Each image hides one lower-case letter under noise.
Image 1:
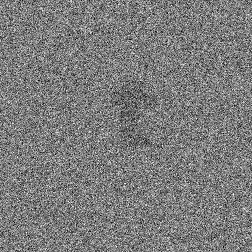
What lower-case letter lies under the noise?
t
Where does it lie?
centre
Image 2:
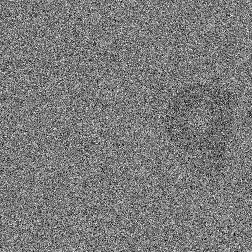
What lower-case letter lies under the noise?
q
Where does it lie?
middle right
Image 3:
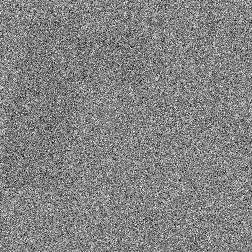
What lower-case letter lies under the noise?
r
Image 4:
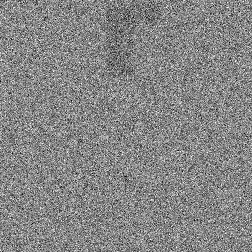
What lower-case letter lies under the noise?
r
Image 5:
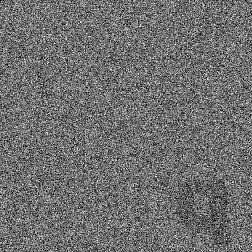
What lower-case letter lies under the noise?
q
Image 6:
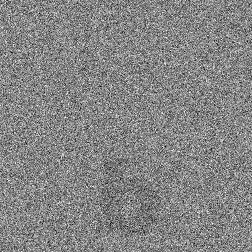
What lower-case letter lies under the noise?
b
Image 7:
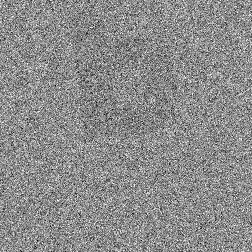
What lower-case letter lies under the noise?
b
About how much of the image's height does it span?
half
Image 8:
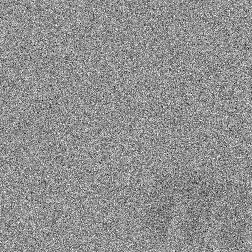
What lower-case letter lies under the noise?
m
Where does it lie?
bottom right
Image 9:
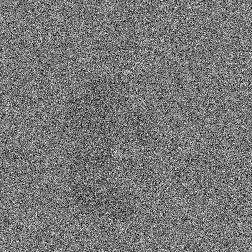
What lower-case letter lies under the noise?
t
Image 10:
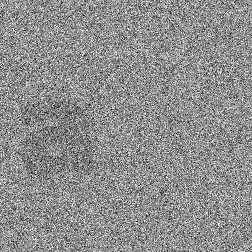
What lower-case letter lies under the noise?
a
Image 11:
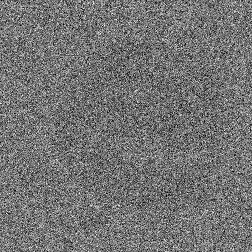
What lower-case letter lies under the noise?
e
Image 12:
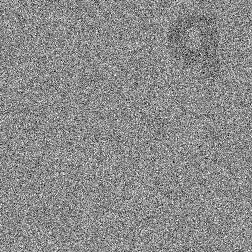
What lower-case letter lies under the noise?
q
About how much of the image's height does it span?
a quarter
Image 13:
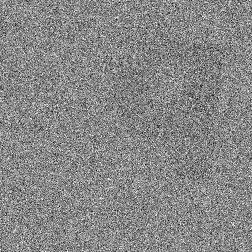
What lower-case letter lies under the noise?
q
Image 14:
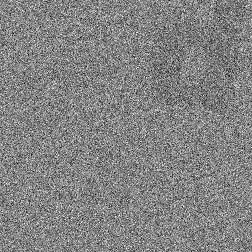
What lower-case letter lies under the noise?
d
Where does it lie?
top right
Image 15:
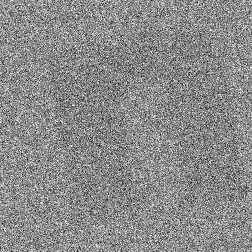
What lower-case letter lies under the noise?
n
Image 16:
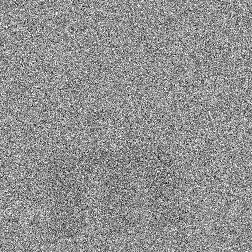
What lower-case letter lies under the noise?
m
